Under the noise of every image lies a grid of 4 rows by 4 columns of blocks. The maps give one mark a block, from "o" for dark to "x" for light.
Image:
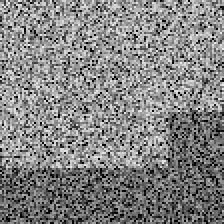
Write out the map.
x x x x
x x x x
x x x o
o o o o
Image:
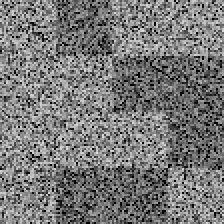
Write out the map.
x o x x
x x o o
x x x o
x o o x
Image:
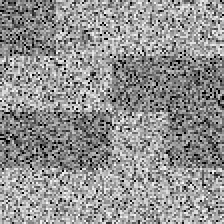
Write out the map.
o x x x
x x o o
o o x o
x x x x
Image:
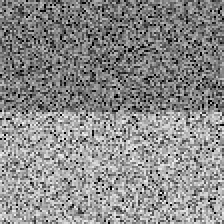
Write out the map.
o o o o
o o o o
x x x x
x x x x
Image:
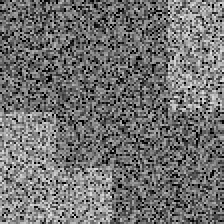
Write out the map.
o o o x
o o o x
x o o o
x x o o
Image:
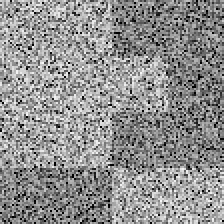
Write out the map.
x x o o
x x x o
x x o o
o o x x
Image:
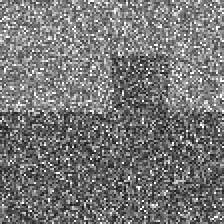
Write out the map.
x x x x
x x o x
o o o o
o o o o
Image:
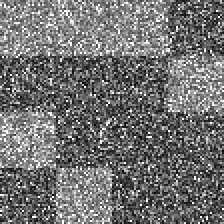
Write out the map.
x x x o
o o o x
x o o o
o x o o
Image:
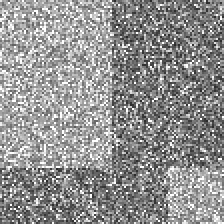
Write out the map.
x x o o
x x o o
x x o o
o o o x
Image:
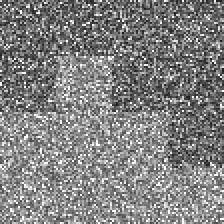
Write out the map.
o o o o
o x o o
x x x o
x x x x
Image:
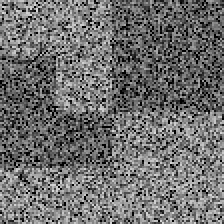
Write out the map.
x x o o
o x o o
o o x x
x x x x
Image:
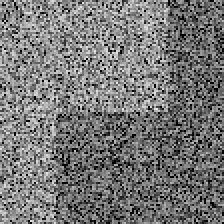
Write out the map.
x x x o
x x x o
x o o o
x o o o
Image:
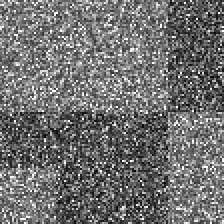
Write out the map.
x x x o
x x x o
o o o x
x o o x
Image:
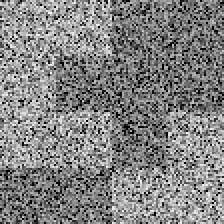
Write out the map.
x x o o
x o o o
x x o x
o o x x
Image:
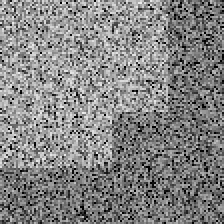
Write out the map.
x x x o
x x x o
x x o o
o o o o
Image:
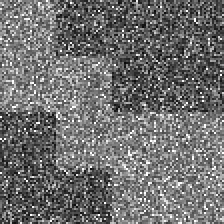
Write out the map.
x o o o
x x o o
o x x x
o o x x
